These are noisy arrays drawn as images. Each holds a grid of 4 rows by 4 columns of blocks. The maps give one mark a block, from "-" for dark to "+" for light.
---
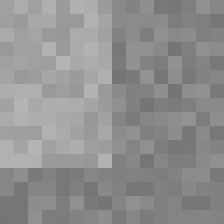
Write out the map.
+ + - -
+ + - -
+ + - -
- - - -
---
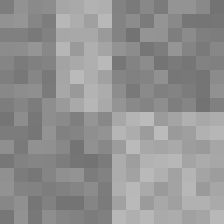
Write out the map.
- + - -
- + - -
- - + +
- - + +
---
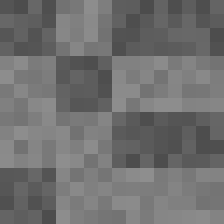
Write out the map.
- + - -
+ - + +
+ + - -
- + + +
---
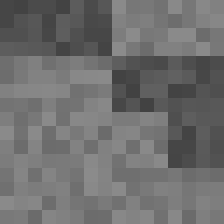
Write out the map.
- - + +
+ + - -
+ + + -
+ + + +
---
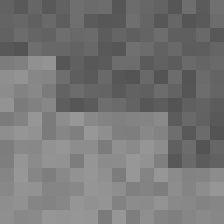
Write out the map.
- - - -
+ - - -
+ + + -
+ + + +
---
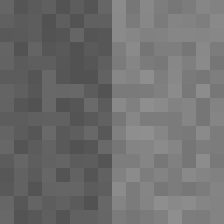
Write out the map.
- - + +
- - + +
- - + +
- - + +
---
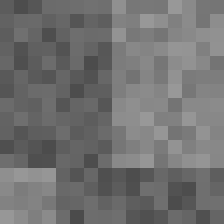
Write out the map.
- - + +
- - + +
- - + +
+ - - -
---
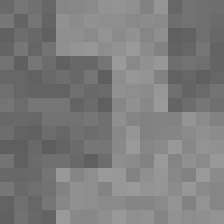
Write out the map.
- + + -
- - + -
- - + +
- + + +
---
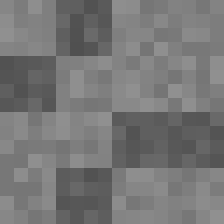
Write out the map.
+ - + +
- + + +
+ + - -
+ - + +
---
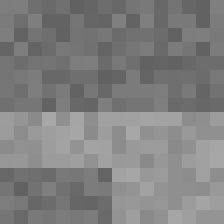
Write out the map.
- - - -
- - - -
+ + + +
- - + +
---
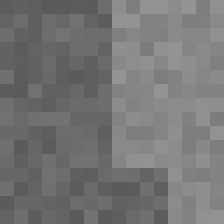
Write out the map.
- - + +
- - + +
- - + +
- - - +
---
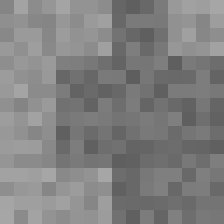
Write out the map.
+ + - +
+ - - -
+ - - -
+ + - -
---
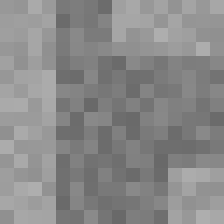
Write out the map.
+ - + +
+ - - -
+ - - -
+ - - +
